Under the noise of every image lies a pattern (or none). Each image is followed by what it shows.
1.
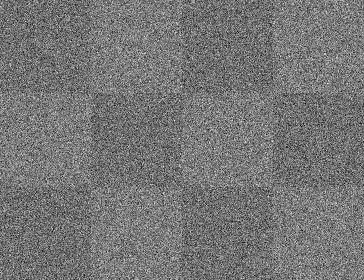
a checkerboard
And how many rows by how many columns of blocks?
3 by 4
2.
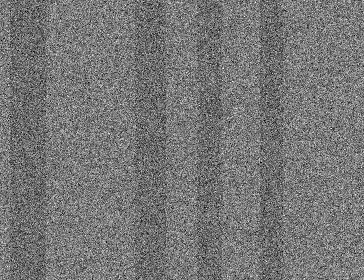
bands of columns
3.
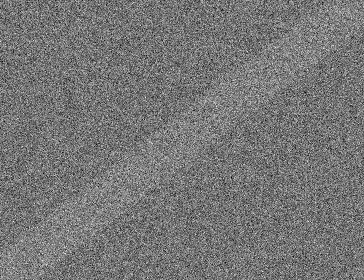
a diagonal band
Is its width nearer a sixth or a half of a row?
a sixth
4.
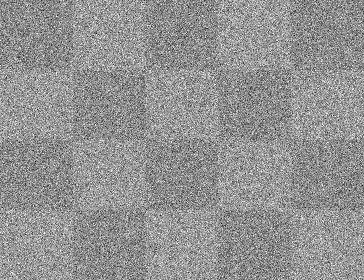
a checkerboard
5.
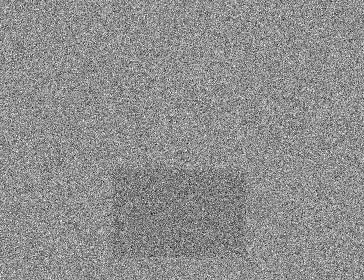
one block
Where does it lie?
bottom middle
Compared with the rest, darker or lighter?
darker
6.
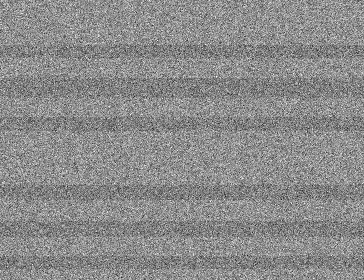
bands of rows
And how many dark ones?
6
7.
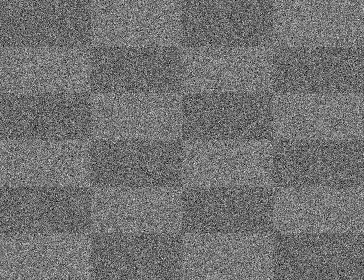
a checkerboard
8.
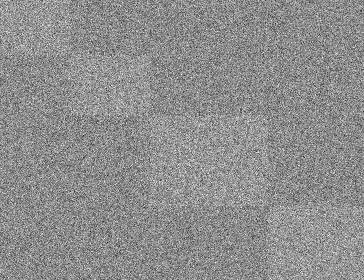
blocks along the diagonal
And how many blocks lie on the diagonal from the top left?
4
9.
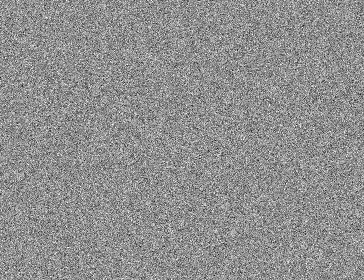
only noise
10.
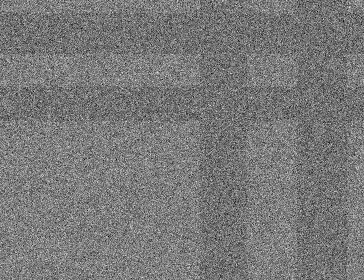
bands of rows crossing bands of columns
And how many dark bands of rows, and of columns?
2 and 2
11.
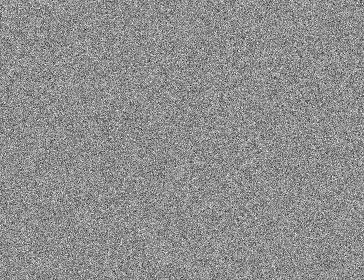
only noise
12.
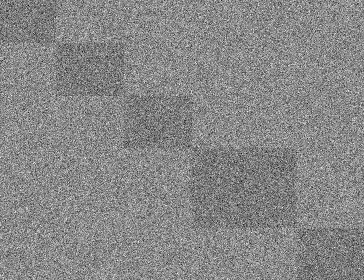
blocks along the diagonal
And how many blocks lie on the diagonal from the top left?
5
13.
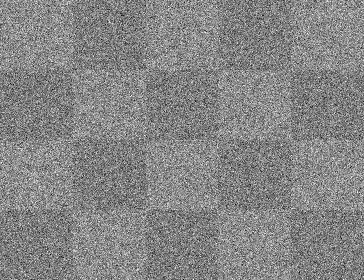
a checkerboard
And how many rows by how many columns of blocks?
4 by 5
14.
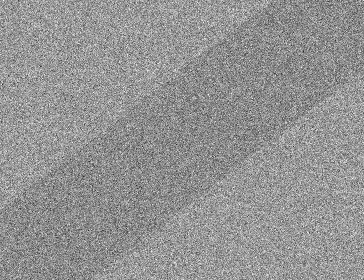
a diagonal band
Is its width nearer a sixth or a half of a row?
a half
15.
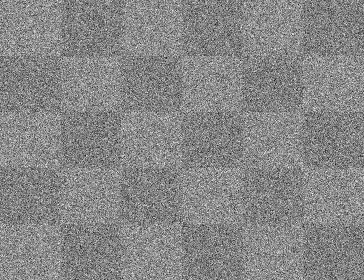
a checkerboard
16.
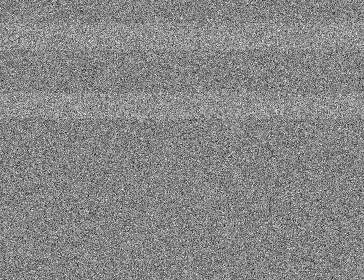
bands of rows
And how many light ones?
2
